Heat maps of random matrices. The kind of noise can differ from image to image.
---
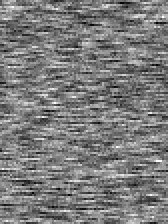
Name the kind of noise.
streaked along the rows
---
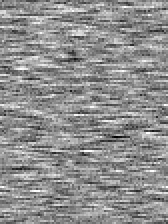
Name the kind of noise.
streaked along the rows
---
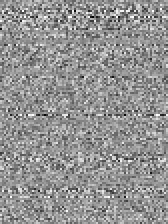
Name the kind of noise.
rows of uneven size
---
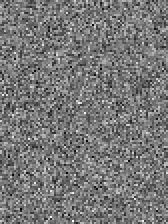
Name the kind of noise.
independent entries
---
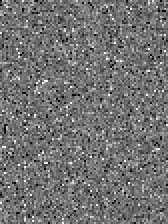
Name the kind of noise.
heavy tails
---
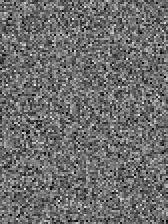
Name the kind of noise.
independent entries
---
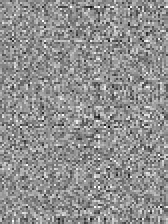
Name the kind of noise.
low rank plus noise
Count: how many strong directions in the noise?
two
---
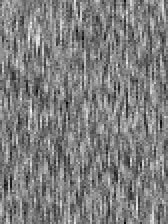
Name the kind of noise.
streaked along the columns
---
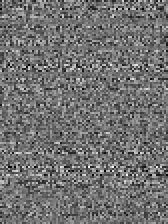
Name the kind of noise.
rows of uneven size
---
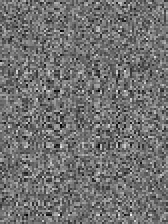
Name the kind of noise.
low rank plus noise
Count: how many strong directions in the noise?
one
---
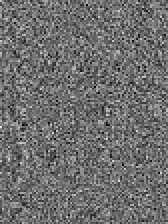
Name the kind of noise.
low rank plus noise
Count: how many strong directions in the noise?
five to eight
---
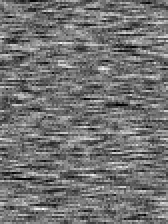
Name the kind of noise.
streaked along the rows
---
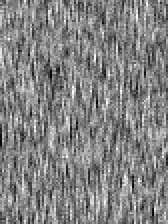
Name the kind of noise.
streaked along the columns
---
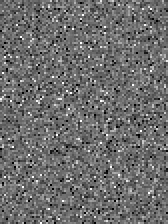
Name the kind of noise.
heavy tails
